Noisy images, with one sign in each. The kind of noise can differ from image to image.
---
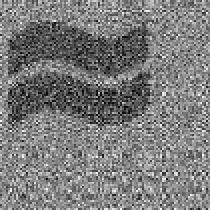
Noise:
low rank plus noise
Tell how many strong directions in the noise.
one
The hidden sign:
approximately sign
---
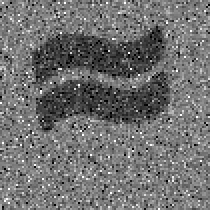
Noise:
heavy tails
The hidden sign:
approximately sign
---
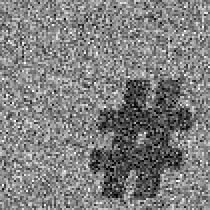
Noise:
independent entries
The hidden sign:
hash sign
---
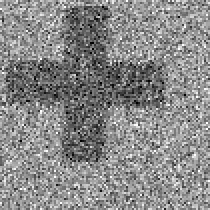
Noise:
independent entries
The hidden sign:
plus sign
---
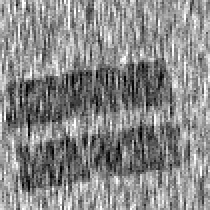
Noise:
streaked along the columns
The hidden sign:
equals sign
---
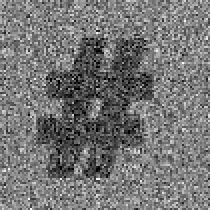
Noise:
low rank plus noise
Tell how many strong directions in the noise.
five to eight
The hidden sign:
hash sign
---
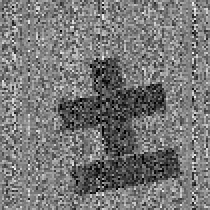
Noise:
columns of uneven size
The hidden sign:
plus-minus sign
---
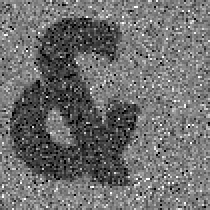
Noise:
heavy tails
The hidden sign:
ampersand
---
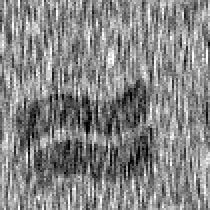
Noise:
streaked along the columns
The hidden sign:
approximately sign
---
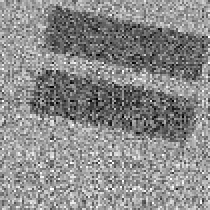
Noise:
low rank plus noise
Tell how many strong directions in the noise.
three or four
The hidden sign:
equals sign
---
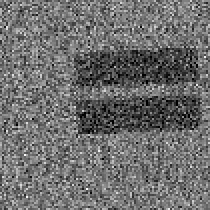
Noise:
low rank plus noise
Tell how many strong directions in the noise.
five to eight
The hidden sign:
equals sign
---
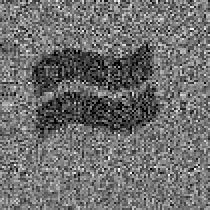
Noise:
low rank plus noise
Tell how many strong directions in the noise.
three or four
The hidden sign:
approximately sign
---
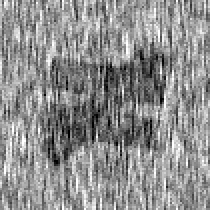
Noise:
streaked along the columns
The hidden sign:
not-equal sign
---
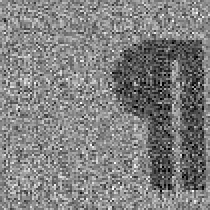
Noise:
low rank plus noise
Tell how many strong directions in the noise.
three or four
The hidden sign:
pilcrow
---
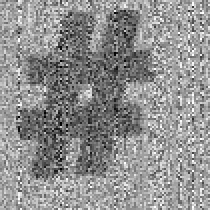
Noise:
columns of uneven size
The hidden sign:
hash sign
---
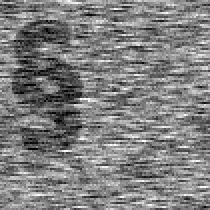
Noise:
streaked along the rows
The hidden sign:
section sign
